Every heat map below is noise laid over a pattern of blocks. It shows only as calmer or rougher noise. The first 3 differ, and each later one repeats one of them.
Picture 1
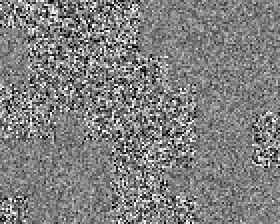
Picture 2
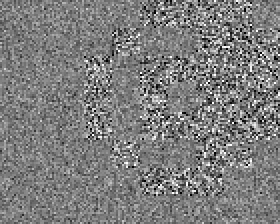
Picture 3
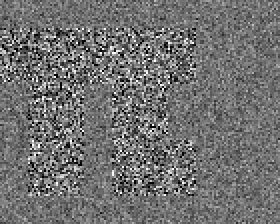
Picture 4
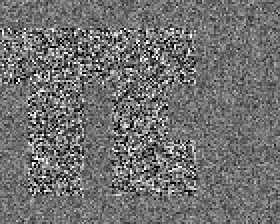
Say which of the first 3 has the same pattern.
3
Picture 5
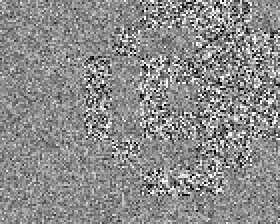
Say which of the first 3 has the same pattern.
2
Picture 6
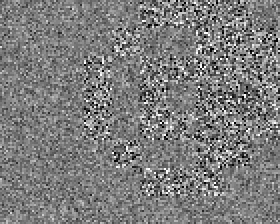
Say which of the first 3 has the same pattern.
2
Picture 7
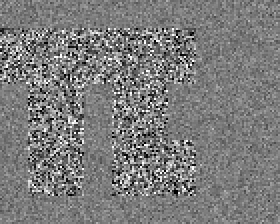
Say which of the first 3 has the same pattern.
3
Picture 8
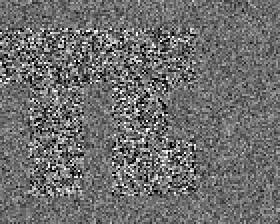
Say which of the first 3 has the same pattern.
3
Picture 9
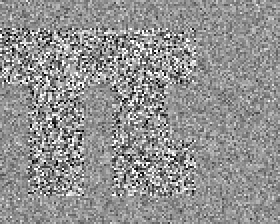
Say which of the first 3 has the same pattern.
3
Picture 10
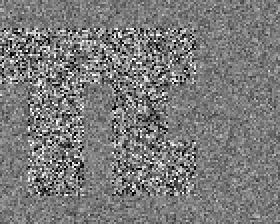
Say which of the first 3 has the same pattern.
3
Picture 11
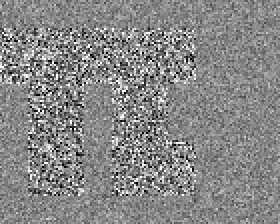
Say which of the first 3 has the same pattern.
3
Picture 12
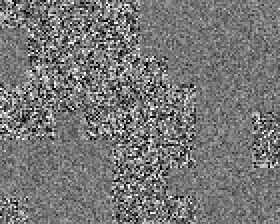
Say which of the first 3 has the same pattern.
1
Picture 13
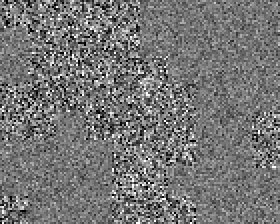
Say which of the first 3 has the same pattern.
1
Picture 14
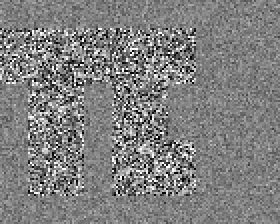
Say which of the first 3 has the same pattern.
3
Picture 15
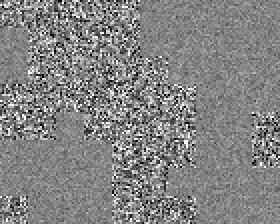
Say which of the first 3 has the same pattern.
1
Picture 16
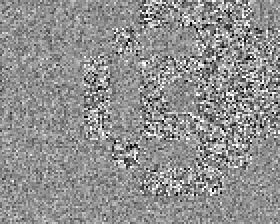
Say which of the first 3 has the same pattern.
2
